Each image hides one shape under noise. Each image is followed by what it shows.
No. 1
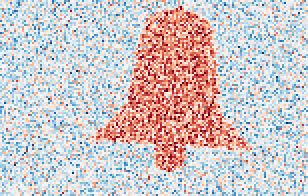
bell
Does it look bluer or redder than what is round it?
redder
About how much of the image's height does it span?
nearly all
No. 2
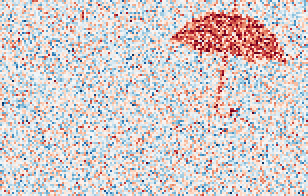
umbrella
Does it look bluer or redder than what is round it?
redder
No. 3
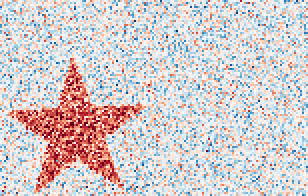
star
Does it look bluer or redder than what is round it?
redder
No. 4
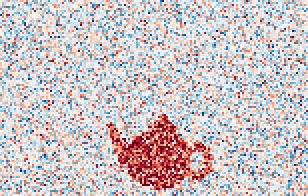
teapot
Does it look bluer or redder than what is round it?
redder
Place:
bottom middle
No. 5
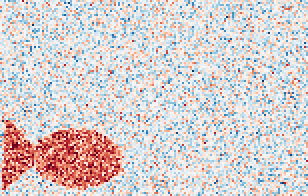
fish
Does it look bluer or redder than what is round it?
redder
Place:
bottom left
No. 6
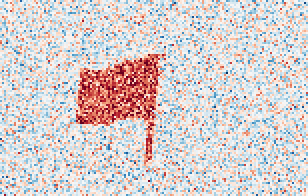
flag
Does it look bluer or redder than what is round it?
redder
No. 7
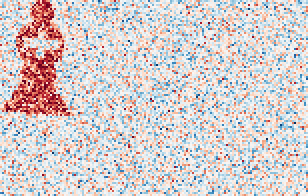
chess bishop
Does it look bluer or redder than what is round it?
redder
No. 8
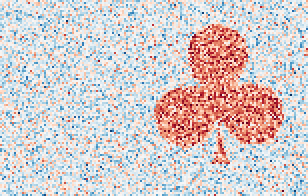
club
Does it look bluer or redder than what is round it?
redder
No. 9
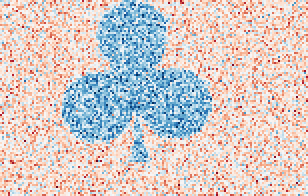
club
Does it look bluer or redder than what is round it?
bluer
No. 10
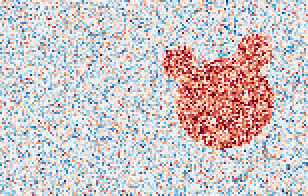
bear's head
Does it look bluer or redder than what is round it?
redder
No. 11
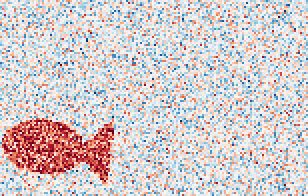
fish
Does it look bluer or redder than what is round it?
redder
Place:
bottom left
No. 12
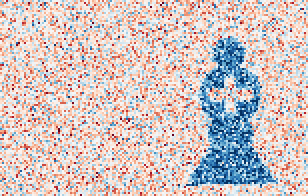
chess bishop
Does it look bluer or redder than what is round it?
bluer
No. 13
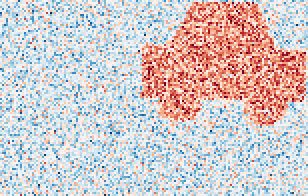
car
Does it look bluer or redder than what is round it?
redder
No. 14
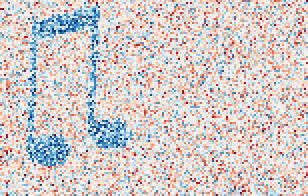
pair of musical notes
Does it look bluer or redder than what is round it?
bluer
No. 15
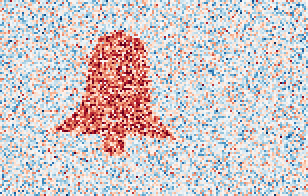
bell
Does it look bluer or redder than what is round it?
redder
